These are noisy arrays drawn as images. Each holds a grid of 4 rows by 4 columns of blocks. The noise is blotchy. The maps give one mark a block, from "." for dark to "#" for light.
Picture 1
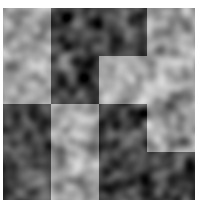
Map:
# . . #
# . # #
. # . #
. # . .
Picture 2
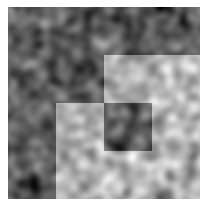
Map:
. . . .
. . # #
. # . #
. # # #
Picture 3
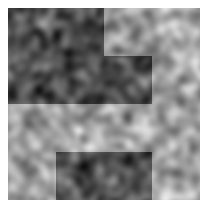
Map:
. . # #
. . . #
# # # #
# . . #
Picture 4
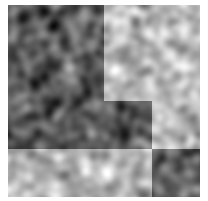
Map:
. . # #
. . # #
. . . #
# # # .
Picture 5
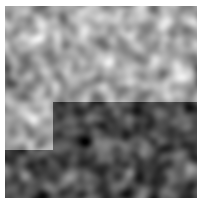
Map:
# # # #
# # # #
# . . .
. . . .
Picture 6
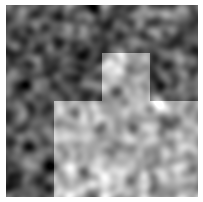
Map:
. . . .
. . # .
. # # #
. # # #
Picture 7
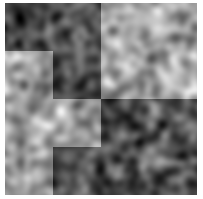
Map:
. . # #
# . # #
# # . .
# . . .
